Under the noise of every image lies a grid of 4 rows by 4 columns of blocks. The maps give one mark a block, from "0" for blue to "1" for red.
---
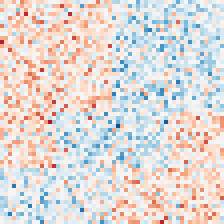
1100
1100
1001
0011
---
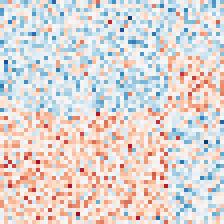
0000
0001
1110
1110
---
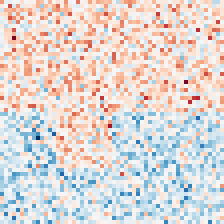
1111
1111
0100
0000
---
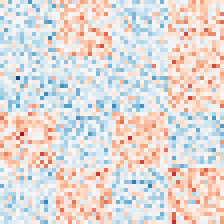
0101
0001
1010
0101
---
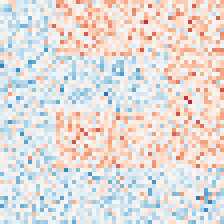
0111
0001
0111
0000
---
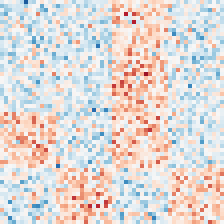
0010
0010
1010
0101
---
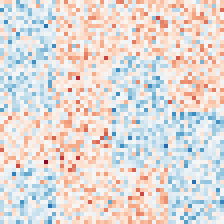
0111
0101
1100
0110
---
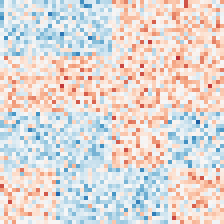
0011
1111
0010
1001
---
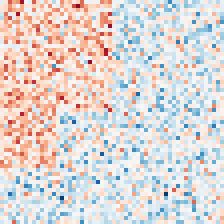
1100
1100
1000
0000
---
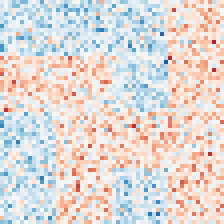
0001
1101
0111
0101
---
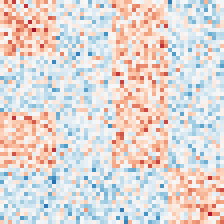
1010
0010
1010
0001
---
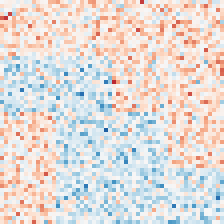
1111
0011
1001
1000
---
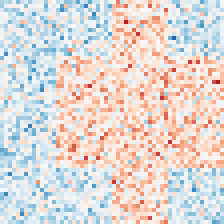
0010
0111
0111
0010
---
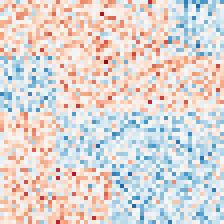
1110
0111
1000
1100
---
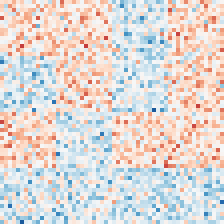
1101
0101
1011
0000
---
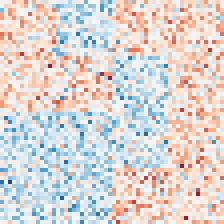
1011
1101
0001
0011
